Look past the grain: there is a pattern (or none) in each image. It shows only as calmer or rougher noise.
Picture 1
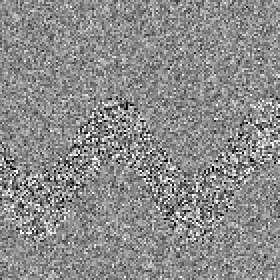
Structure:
a wavy band
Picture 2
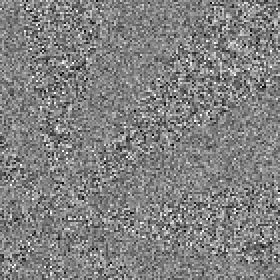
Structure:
spokes from one point
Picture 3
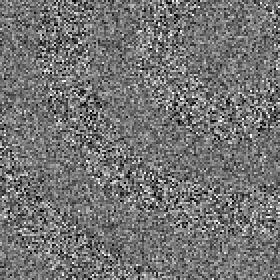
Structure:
rings round one point
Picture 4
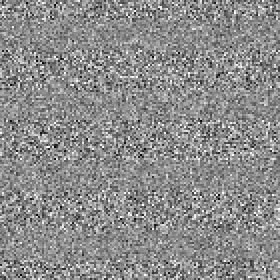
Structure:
horizontal stripes
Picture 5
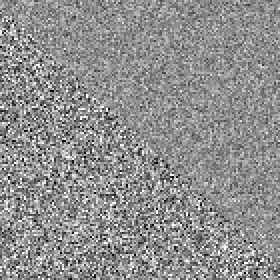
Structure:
a sharp edge
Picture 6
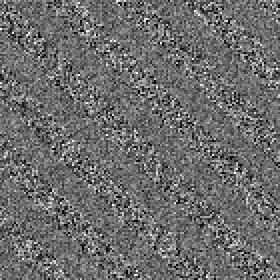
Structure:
diagonal stripes
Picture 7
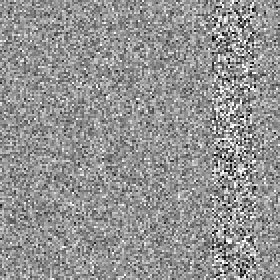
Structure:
one vertical stripe
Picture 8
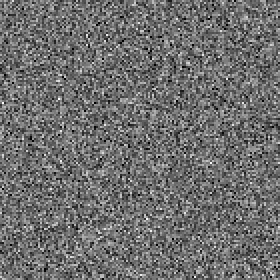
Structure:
only noise
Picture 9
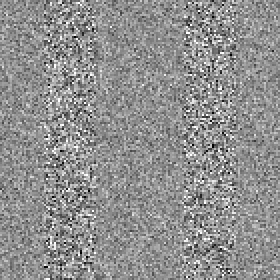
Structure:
vertical stripes
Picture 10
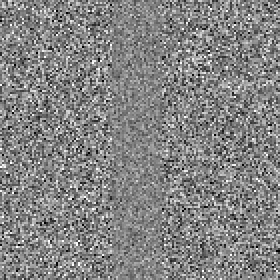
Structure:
one vertical stripe
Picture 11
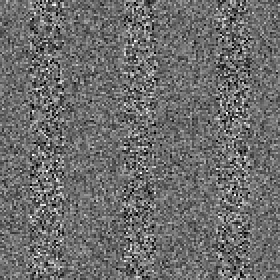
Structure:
vertical stripes
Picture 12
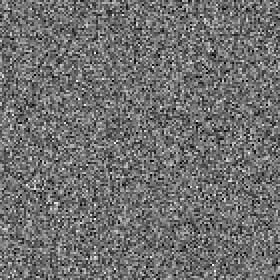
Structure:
only noise
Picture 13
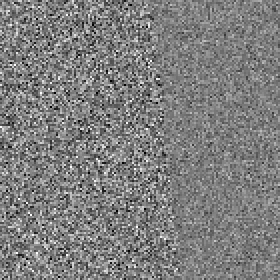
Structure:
a sharp edge
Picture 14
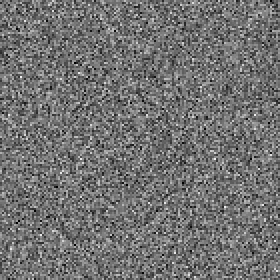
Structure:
only noise
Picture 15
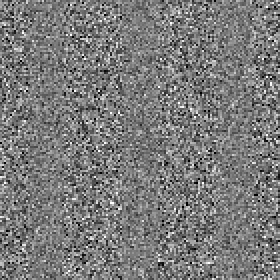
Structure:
vertical stripes
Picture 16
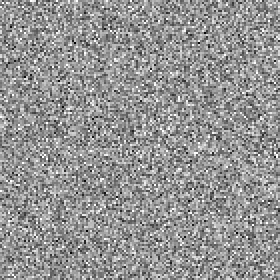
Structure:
only noise
